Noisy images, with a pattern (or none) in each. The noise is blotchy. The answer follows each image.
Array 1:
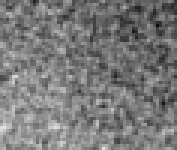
a smooth slope
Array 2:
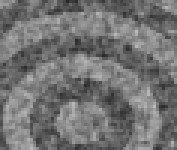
rings round one point
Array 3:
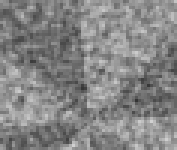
spokes from one point
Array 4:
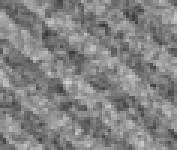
diagonal stripes
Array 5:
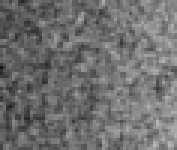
a smooth slope
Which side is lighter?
right
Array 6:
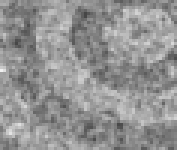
rings round one point
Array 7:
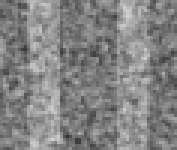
vertical stripes
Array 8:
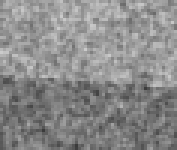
a sharp edge
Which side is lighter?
top
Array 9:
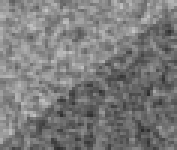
a sharp edge
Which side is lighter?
top left
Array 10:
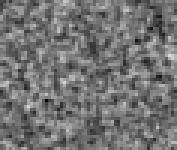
only noise
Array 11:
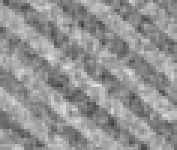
diagonal stripes
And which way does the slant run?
top left to bottom right
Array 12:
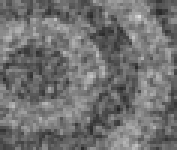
rings round one point
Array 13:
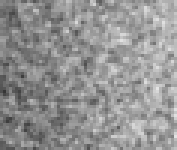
a smooth slope
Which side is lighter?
right
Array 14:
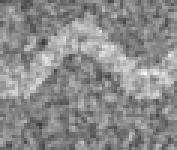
a wavy band
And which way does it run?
left to right
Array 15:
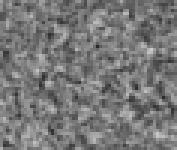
only noise
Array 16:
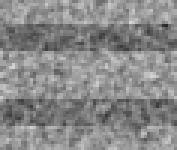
horizontal stripes
